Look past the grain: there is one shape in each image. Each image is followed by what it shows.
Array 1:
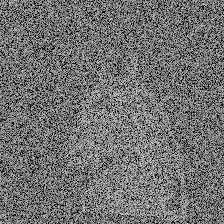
chess knight
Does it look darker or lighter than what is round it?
lighter
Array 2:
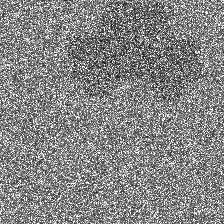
car
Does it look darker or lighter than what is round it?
darker
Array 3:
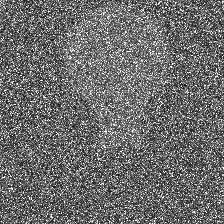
light bulb
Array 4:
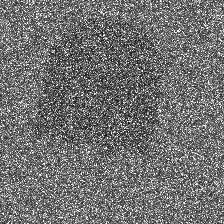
ghost
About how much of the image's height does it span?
two thirds
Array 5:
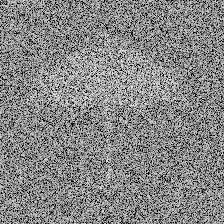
umbrella
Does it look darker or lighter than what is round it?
lighter
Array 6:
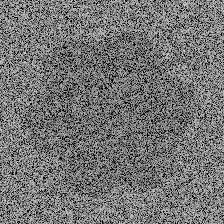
flower
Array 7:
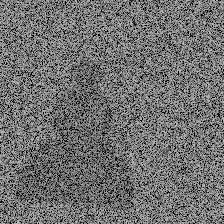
chess pawn
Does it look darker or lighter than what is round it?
darker
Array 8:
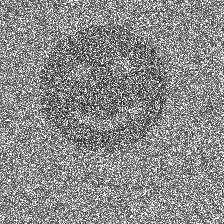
smiling face
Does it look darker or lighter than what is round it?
darker
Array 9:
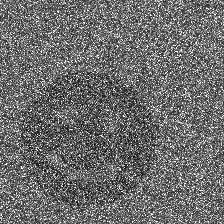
smiling face
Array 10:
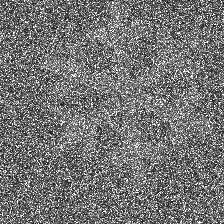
snowflake
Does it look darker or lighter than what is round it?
lighter
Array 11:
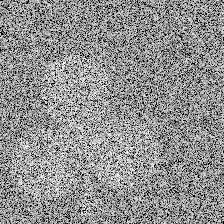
club
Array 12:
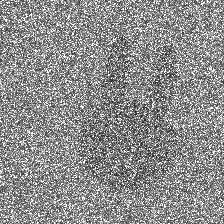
rabbit's head
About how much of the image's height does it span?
two thirds
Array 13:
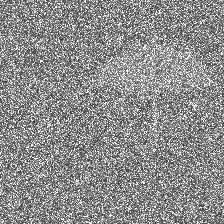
umbrella
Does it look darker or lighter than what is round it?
lighter
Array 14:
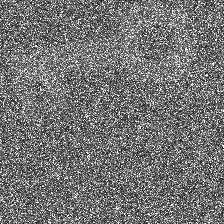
key
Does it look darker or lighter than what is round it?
lighter
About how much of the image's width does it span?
nearly all
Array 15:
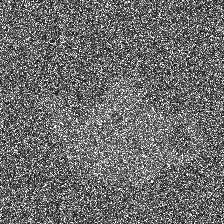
teapot
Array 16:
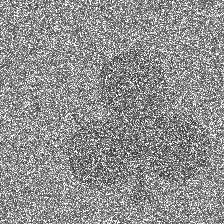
club
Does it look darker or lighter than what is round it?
darker
